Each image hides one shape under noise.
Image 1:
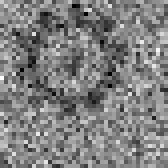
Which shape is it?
gear
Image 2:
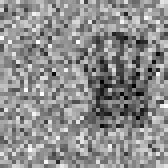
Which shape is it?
chess queen
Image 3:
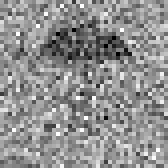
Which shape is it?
umbrella
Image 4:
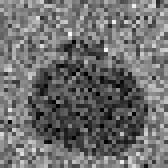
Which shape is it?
apple
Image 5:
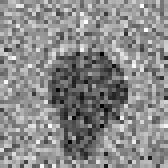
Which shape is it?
light bulb
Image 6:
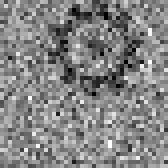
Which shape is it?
gear
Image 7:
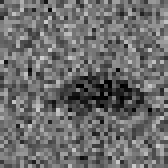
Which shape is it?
umbrella
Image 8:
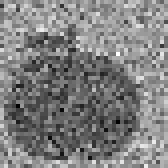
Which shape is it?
apple
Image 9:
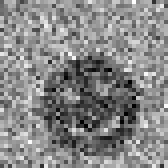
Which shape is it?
smiling face
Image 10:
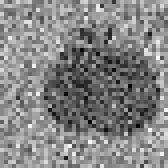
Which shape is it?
apple
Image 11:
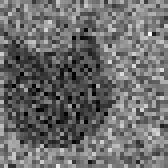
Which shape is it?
cat's head
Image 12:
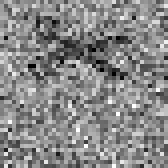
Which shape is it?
pair of scissors
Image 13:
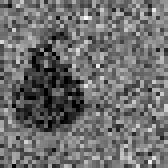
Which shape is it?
pear
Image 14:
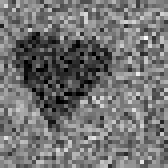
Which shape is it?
heart
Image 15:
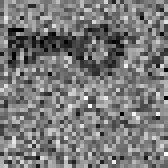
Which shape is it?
key
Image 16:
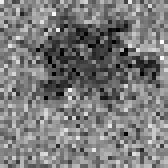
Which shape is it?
turtle
